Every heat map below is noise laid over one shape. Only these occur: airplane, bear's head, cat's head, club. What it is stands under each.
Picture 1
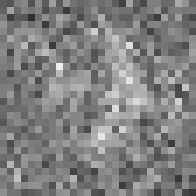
airplane
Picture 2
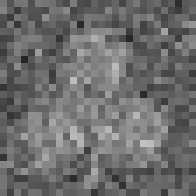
club
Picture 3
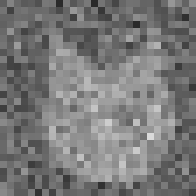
cat's head
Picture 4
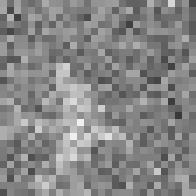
airplane
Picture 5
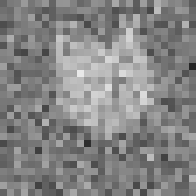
cat's head
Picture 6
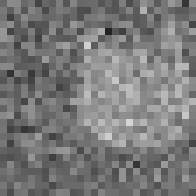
cat's head
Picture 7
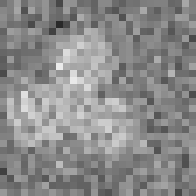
club
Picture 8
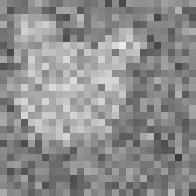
bear's head
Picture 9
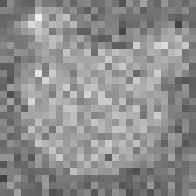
bear's head
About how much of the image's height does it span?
nearly all
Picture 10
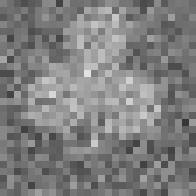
club
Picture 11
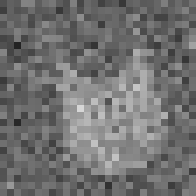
cat's head
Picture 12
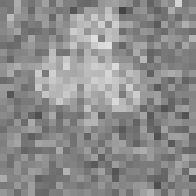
club
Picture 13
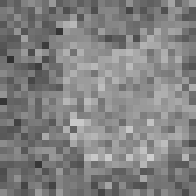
cat's head
